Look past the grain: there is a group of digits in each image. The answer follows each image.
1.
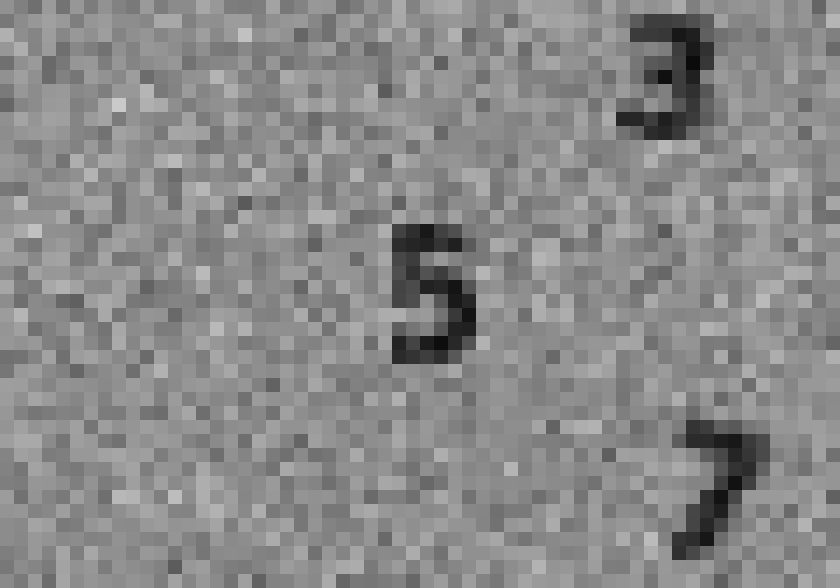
top right: dark 3; centre: dark 5; bottom right: dark 7
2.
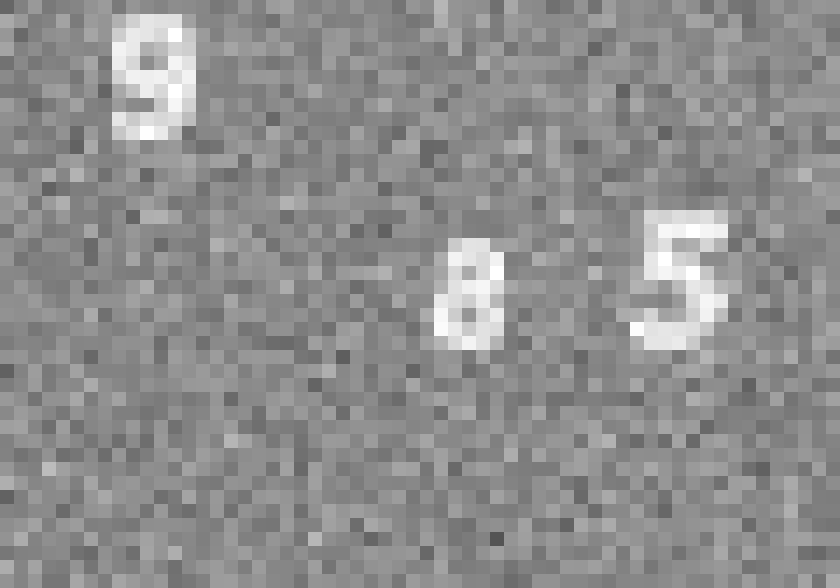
top left: light 9; centre: light 8; middle right: light 5
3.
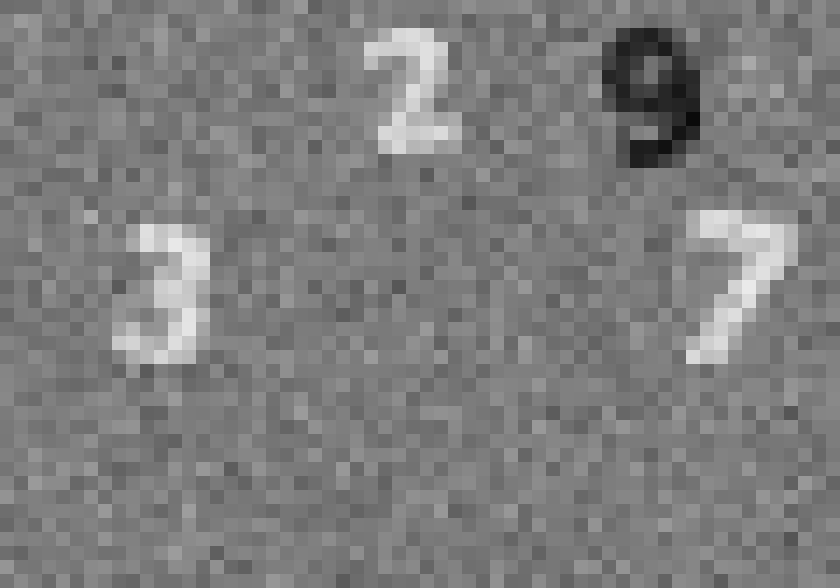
top middle: light 2; top right: dark 9; middle left: light 3; middle right: light 7
